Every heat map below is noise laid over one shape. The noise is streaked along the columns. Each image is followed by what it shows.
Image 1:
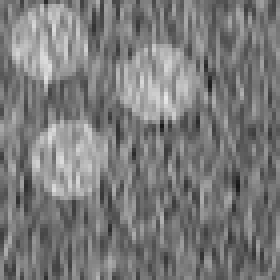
three dots
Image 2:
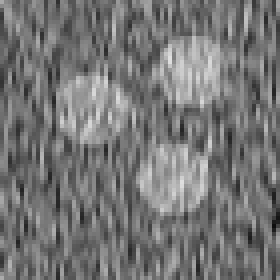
three dots
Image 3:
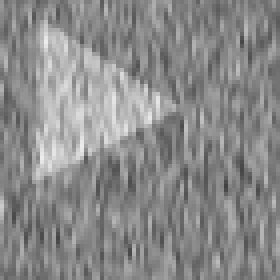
triangle
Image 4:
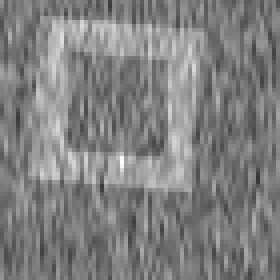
square frame
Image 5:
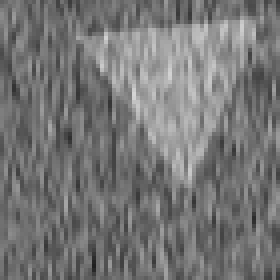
triangle
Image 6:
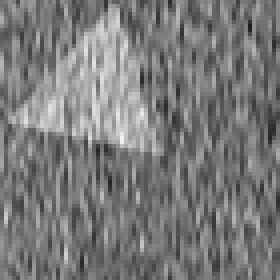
triangle
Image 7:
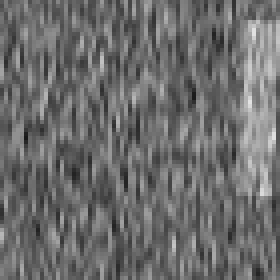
bar
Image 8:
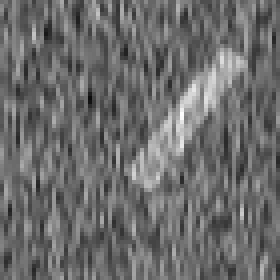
bar
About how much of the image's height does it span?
half
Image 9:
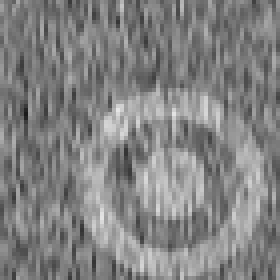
bullseye
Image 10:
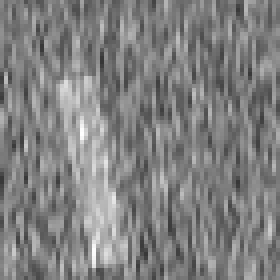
bar
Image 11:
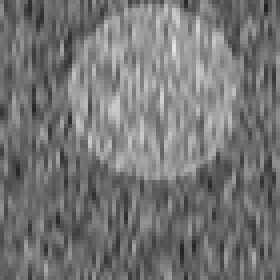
disc
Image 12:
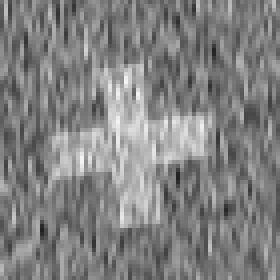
cross
